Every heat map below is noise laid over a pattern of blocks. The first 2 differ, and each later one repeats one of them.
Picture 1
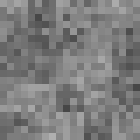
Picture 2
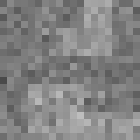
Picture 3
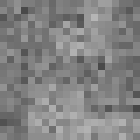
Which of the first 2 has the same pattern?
2
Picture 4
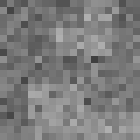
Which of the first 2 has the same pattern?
2
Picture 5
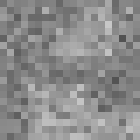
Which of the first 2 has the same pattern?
2
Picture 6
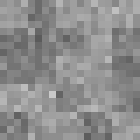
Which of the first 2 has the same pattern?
1
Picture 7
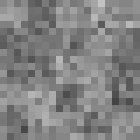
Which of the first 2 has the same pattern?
1
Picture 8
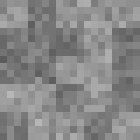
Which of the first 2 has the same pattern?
1
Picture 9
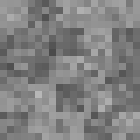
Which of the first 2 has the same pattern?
1
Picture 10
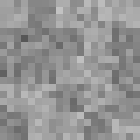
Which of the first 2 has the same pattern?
1
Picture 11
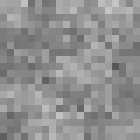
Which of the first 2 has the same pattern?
1
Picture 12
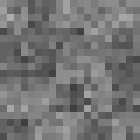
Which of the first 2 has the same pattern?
1
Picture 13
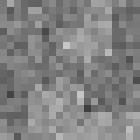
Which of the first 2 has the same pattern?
2
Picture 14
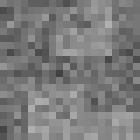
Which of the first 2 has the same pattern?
2
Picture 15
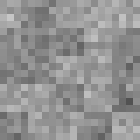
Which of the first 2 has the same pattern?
1
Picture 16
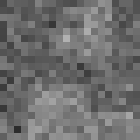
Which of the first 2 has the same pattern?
2
